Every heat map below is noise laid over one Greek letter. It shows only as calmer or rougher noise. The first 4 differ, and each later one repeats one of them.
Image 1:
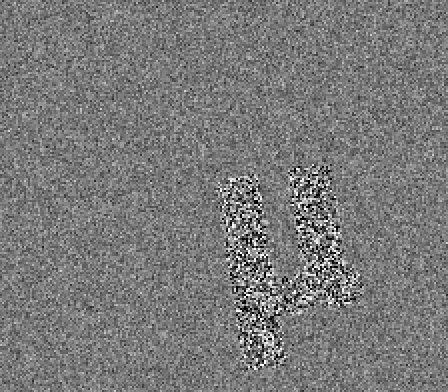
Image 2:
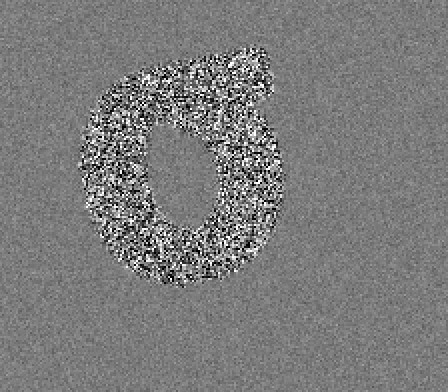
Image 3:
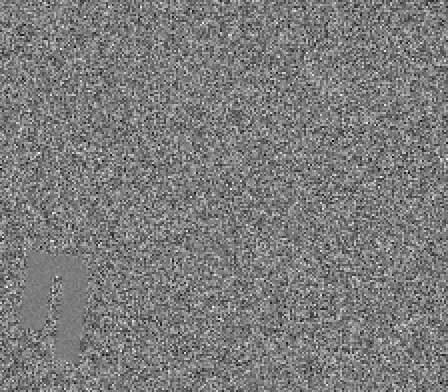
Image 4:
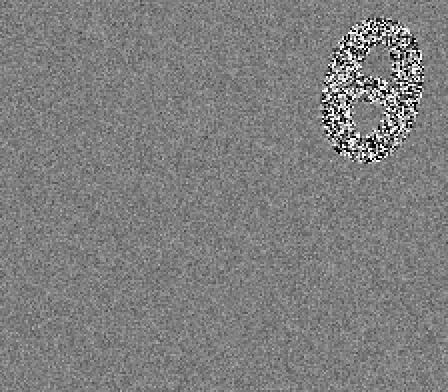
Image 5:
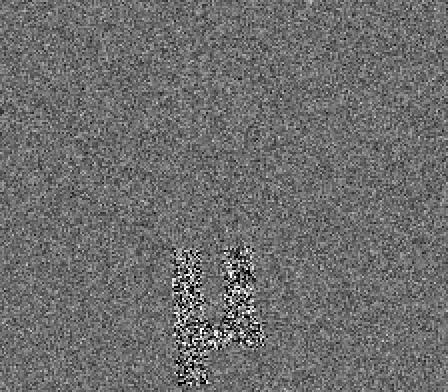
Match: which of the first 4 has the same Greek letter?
1
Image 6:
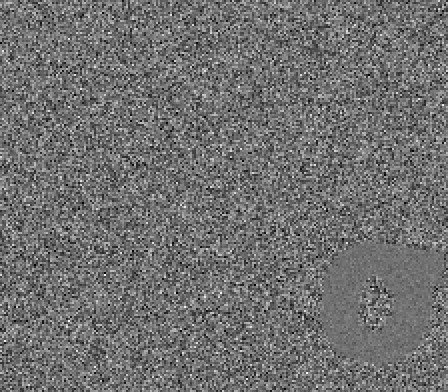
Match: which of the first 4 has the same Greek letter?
2
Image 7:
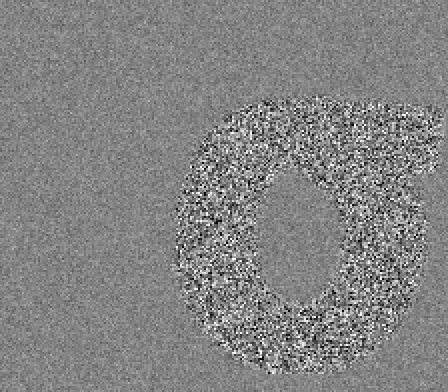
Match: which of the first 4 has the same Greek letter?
2
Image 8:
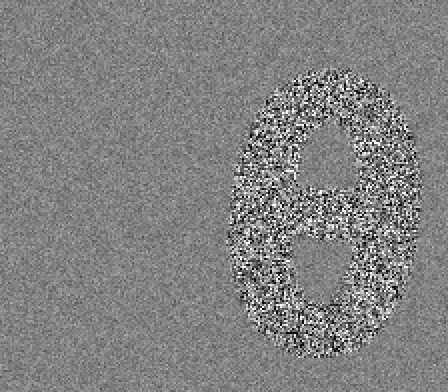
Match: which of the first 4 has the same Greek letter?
4
